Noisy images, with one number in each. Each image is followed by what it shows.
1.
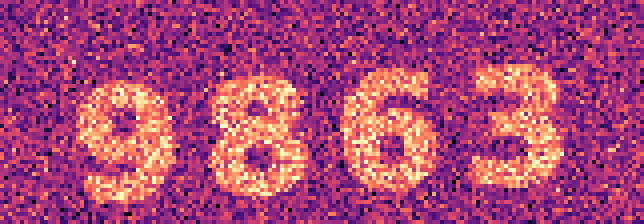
9863
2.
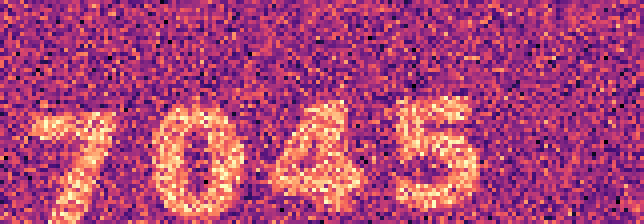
7045
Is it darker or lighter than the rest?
lighter
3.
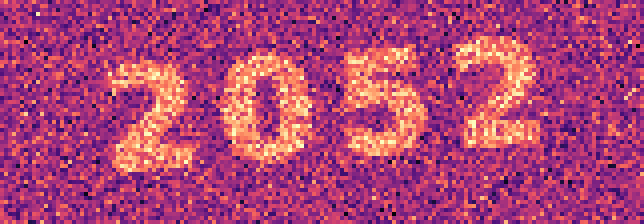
2052
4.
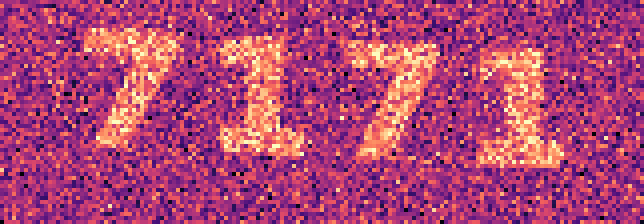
7171
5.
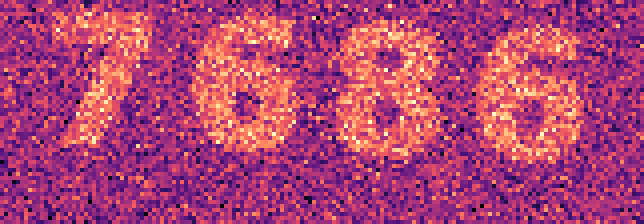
7686
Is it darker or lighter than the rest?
lighter
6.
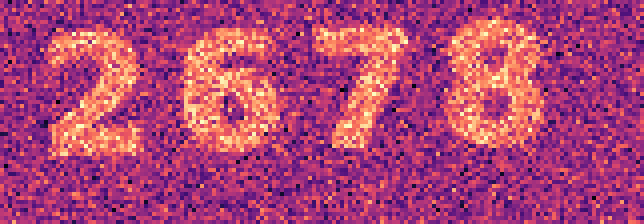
2678
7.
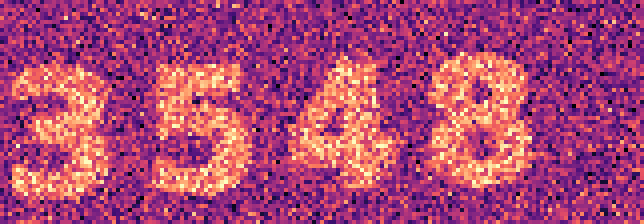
3548
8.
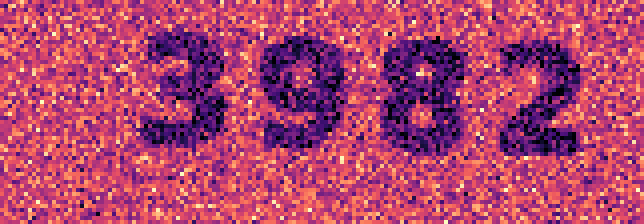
3982
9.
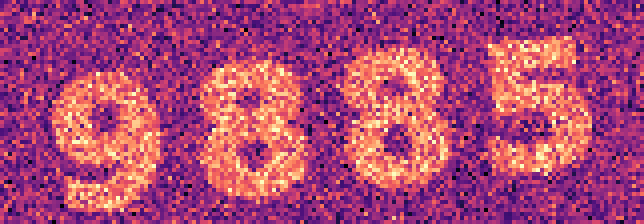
9885
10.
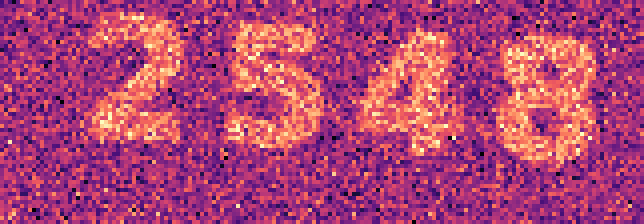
2548
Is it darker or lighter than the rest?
lighter
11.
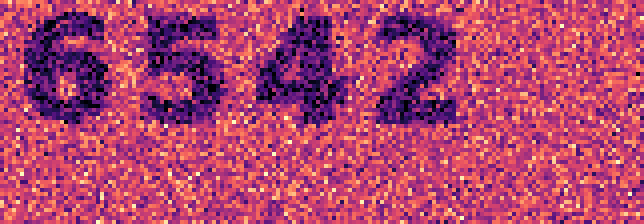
6542
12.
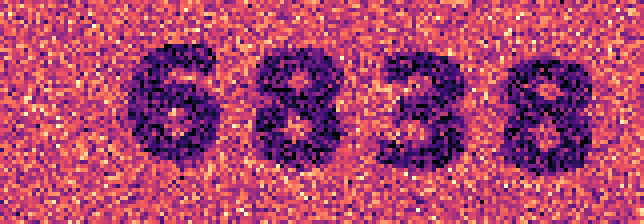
6838
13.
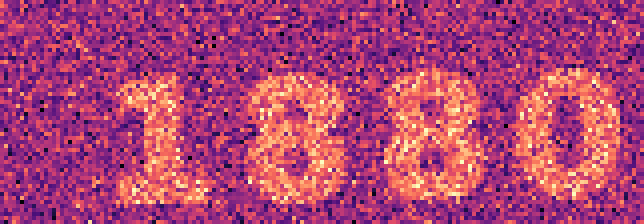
1880
